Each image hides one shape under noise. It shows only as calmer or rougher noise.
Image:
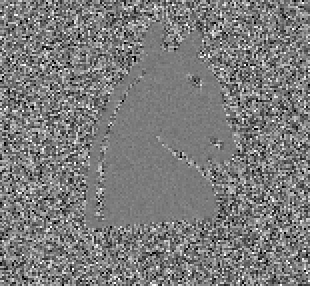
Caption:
calm chess knight
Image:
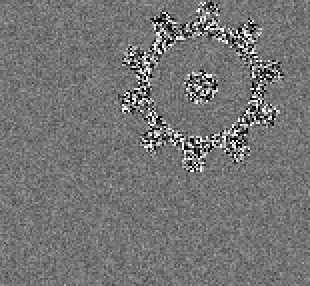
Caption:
rough gear
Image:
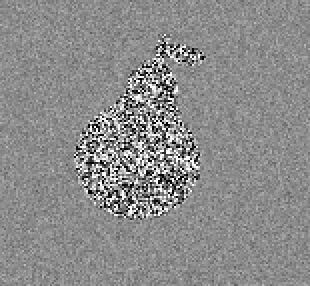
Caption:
rough pear
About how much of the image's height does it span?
two thirds
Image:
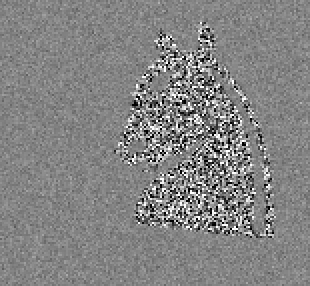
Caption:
rough chess knight
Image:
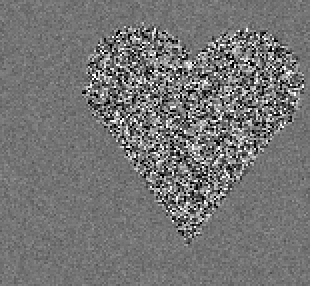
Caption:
rough heart
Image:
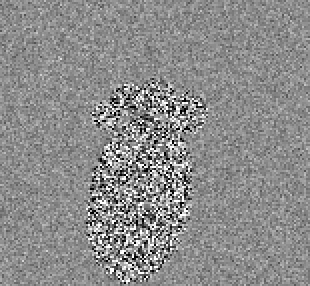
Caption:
rough footprint
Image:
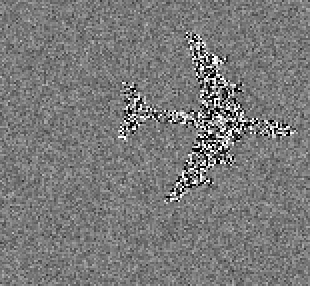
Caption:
rough airplane
